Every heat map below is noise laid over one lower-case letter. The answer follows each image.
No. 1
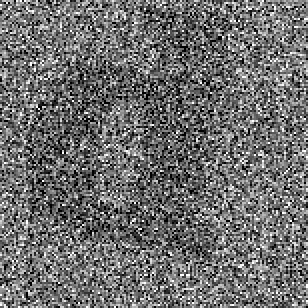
d
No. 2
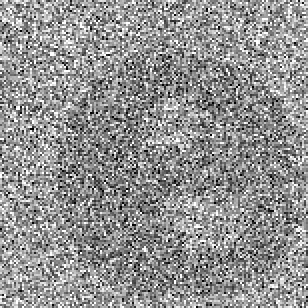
e
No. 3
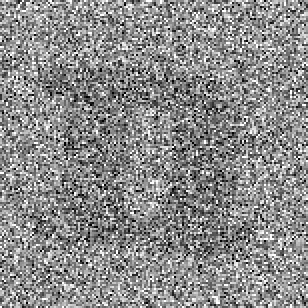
n
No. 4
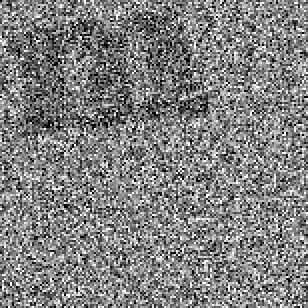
m
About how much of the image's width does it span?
two thirds
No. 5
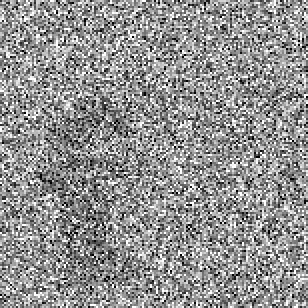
f
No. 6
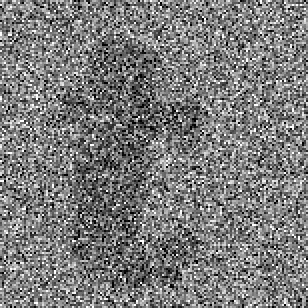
t
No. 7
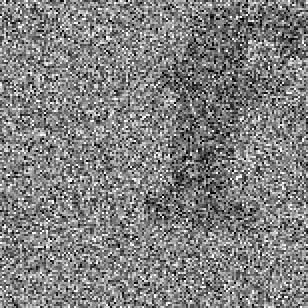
f
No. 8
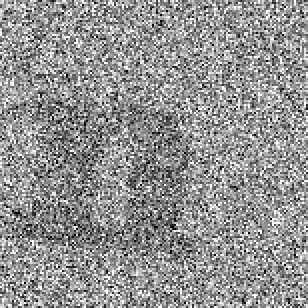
n
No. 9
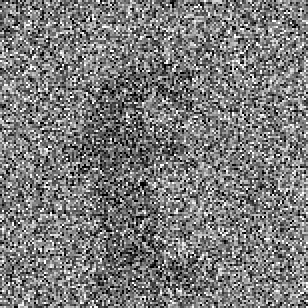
f
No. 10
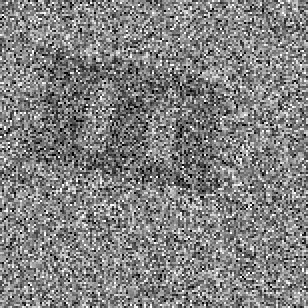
m
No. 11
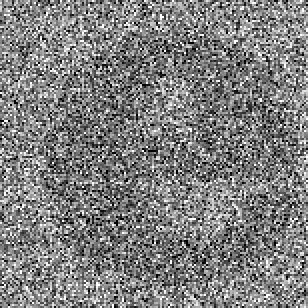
e
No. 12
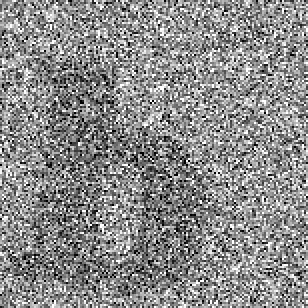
b
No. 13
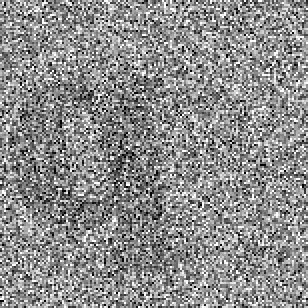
q
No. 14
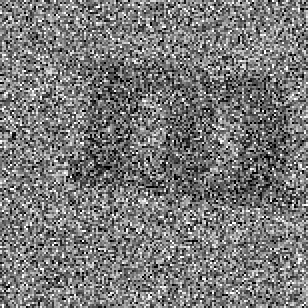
m
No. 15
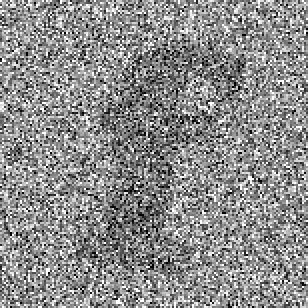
f
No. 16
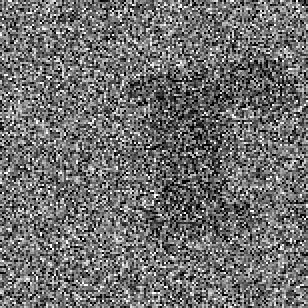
r
